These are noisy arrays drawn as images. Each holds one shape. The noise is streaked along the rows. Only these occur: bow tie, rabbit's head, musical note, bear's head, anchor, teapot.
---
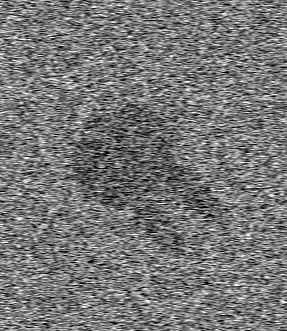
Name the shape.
rabbit's head
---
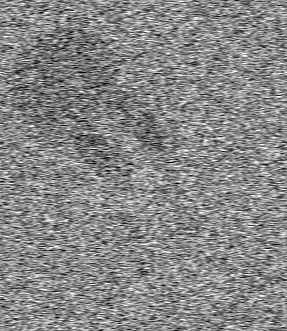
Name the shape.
rabbit's head
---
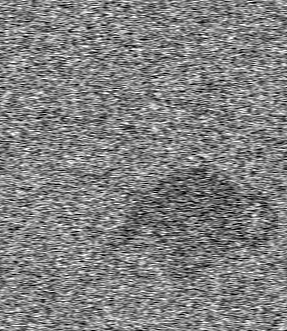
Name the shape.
teapot
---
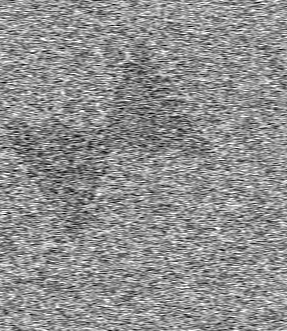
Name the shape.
bow tie
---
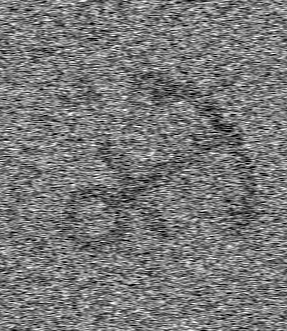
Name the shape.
anchor
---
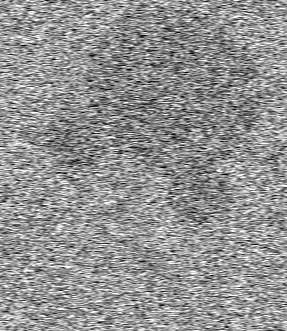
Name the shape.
bear's head
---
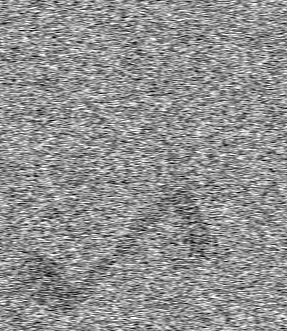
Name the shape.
musical note
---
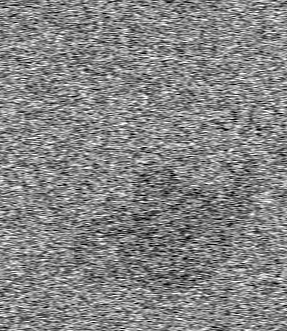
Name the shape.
teapot
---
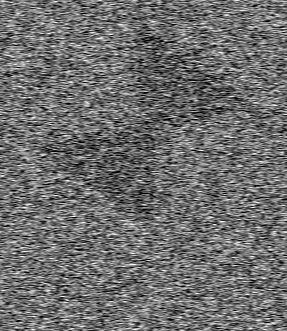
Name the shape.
bow tie
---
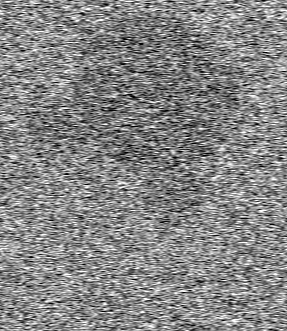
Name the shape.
bear's head
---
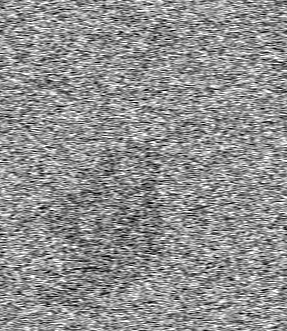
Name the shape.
teapot
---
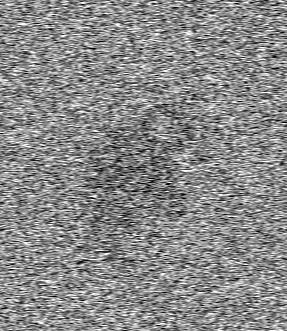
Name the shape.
teapot
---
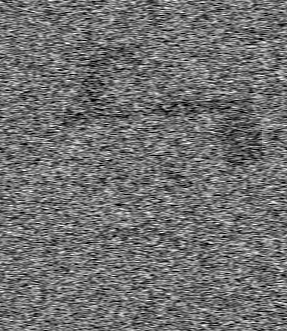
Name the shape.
musical note
